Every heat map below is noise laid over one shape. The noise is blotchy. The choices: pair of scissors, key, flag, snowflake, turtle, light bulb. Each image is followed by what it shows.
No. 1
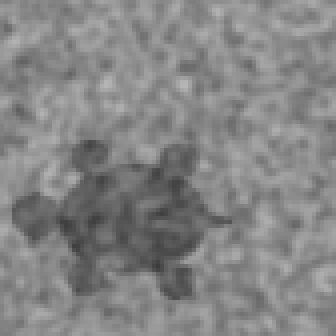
turtle
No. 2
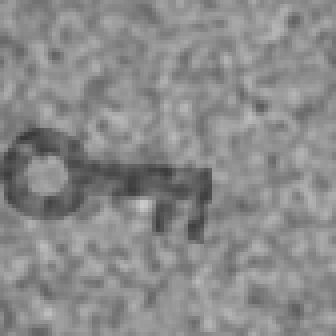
key
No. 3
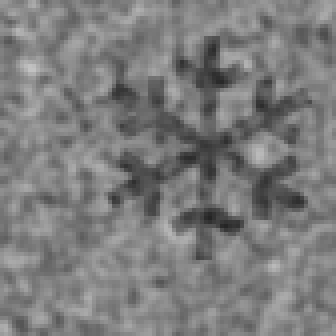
snowflake
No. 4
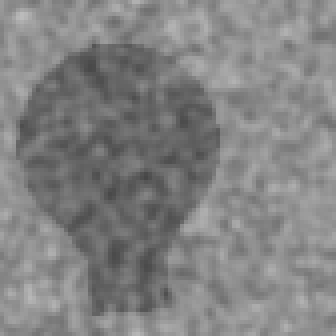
light bulb
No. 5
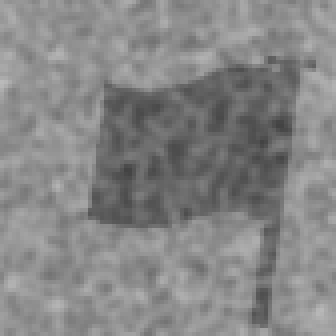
flag
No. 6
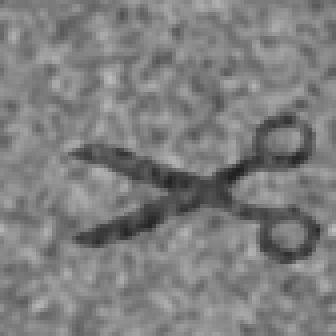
pair of scissors
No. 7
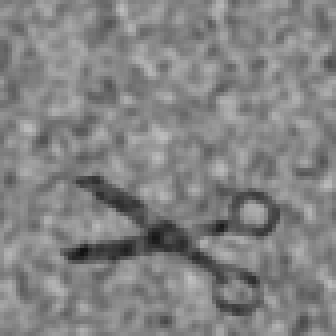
pair of scissors
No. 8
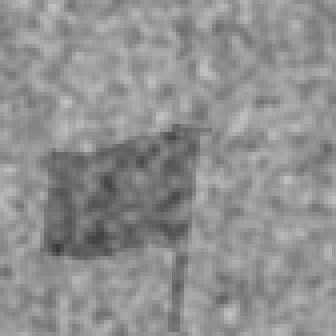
flag
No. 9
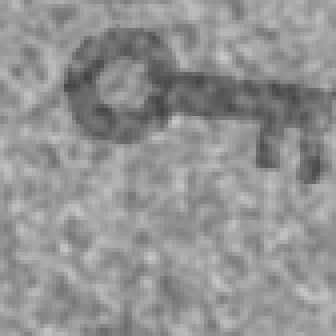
key
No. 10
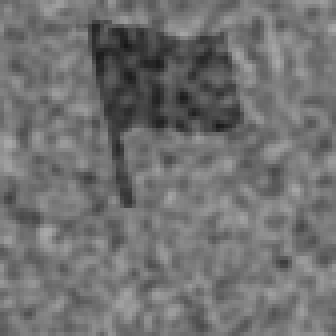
flag
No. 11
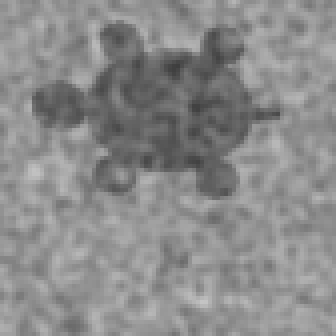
turtle
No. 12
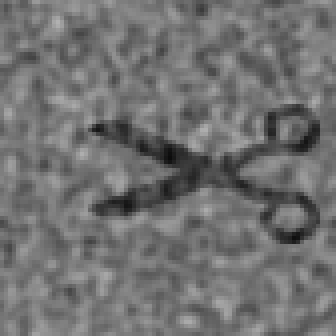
pair of scissors
